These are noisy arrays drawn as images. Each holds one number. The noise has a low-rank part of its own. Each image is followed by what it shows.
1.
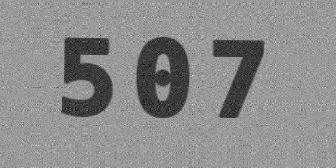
507
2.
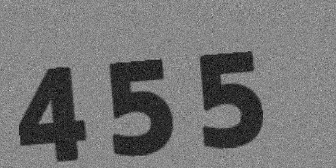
455
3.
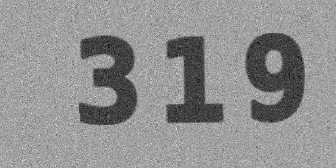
319
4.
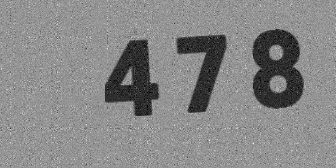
478
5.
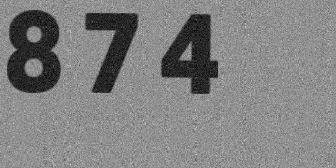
874
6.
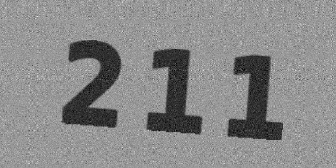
211
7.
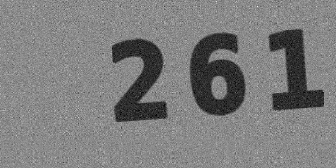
261
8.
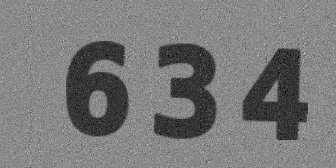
634
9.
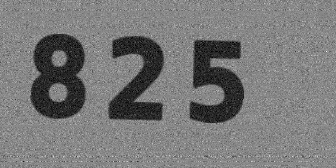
825
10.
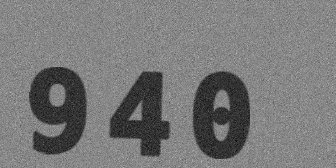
940
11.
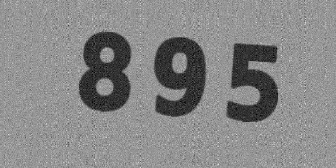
895
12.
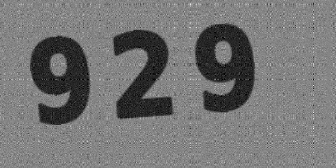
929
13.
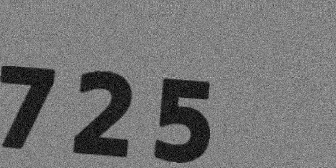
725
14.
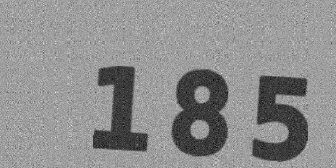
185
